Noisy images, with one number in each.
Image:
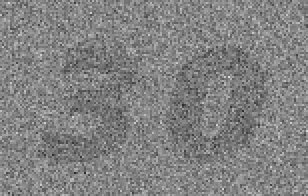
30
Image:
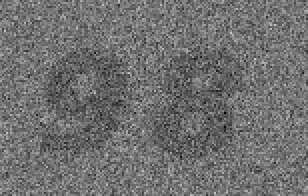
98
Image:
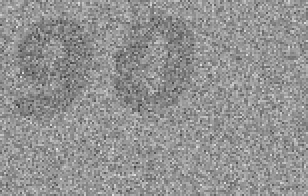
90
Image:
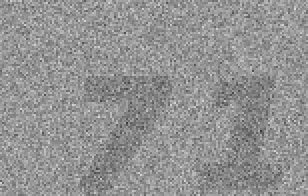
71
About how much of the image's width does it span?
two thirds
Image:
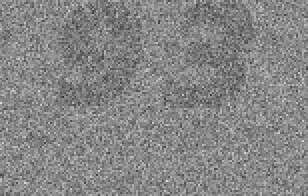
93
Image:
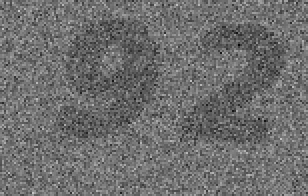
92
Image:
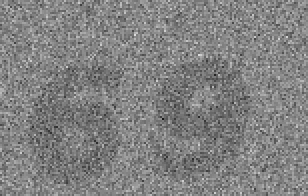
69
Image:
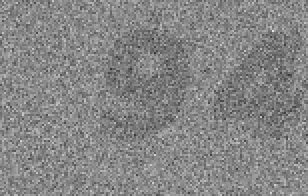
94
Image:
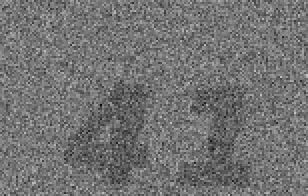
41
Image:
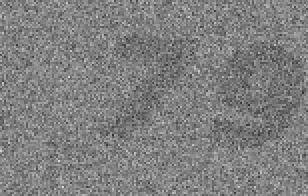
79
